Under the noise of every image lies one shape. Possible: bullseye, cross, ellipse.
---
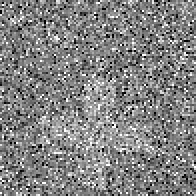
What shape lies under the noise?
cross
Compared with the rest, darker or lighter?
lighter
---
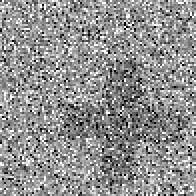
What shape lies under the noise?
cross
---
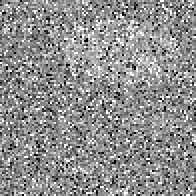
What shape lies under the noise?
ellipse
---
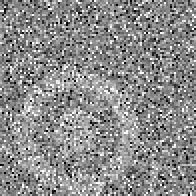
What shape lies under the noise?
bullseye
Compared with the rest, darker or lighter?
lighter
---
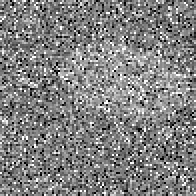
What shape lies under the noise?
ellipse
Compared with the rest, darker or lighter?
lighter
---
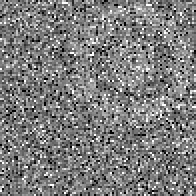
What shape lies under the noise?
bullseye
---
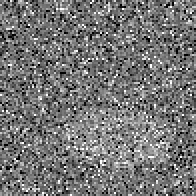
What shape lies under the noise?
ellipse
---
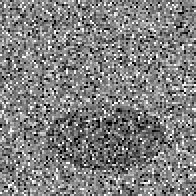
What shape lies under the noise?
ellipse
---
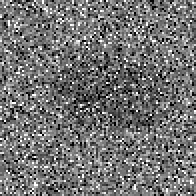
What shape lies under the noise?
ellipse
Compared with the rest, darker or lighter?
darker
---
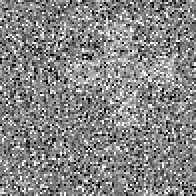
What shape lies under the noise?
cross
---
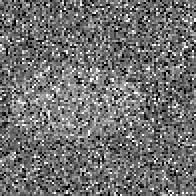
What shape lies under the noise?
ellipse
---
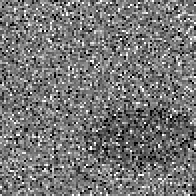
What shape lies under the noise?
ellipse
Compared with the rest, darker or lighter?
darker
